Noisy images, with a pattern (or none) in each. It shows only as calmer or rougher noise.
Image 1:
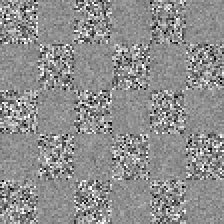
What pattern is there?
a checkerboard
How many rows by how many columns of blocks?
5 by 6
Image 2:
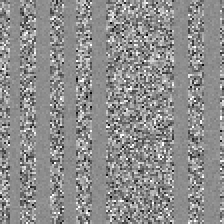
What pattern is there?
bands of columns
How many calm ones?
6
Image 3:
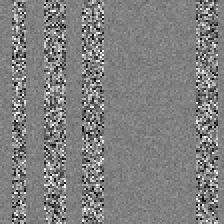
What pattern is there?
bands of columns
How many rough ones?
4
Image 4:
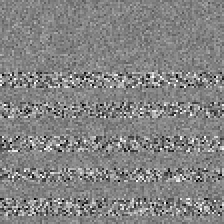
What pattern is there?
bands of rows
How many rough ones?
5
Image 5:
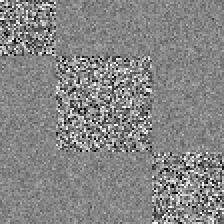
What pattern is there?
blocks along the diagonal
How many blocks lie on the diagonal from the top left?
3
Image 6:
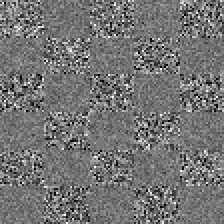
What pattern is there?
a checkerboard
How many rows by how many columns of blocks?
6 by 5
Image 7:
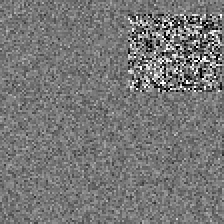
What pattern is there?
one block
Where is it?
top right
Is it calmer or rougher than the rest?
rougher
